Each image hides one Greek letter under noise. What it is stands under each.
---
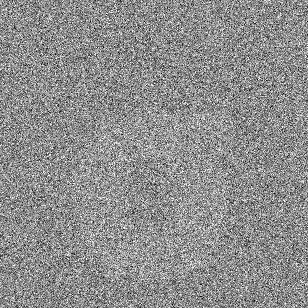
light sigma
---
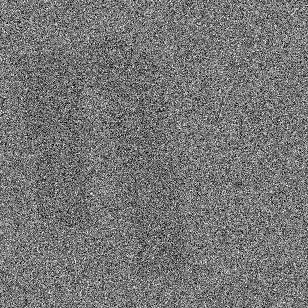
dark eta
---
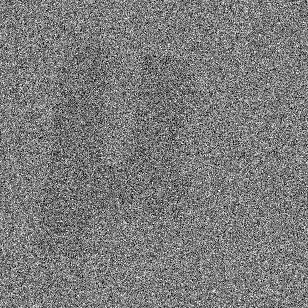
dark mu
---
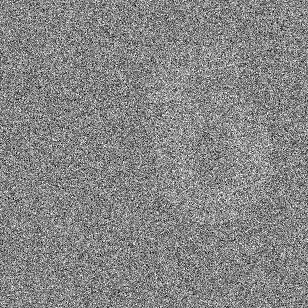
light delta
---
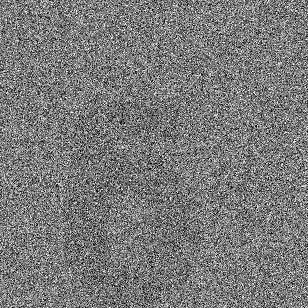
dark delta
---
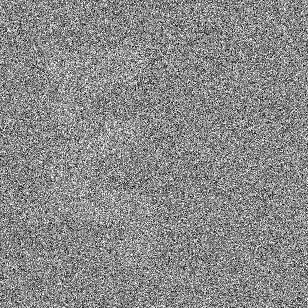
light xi
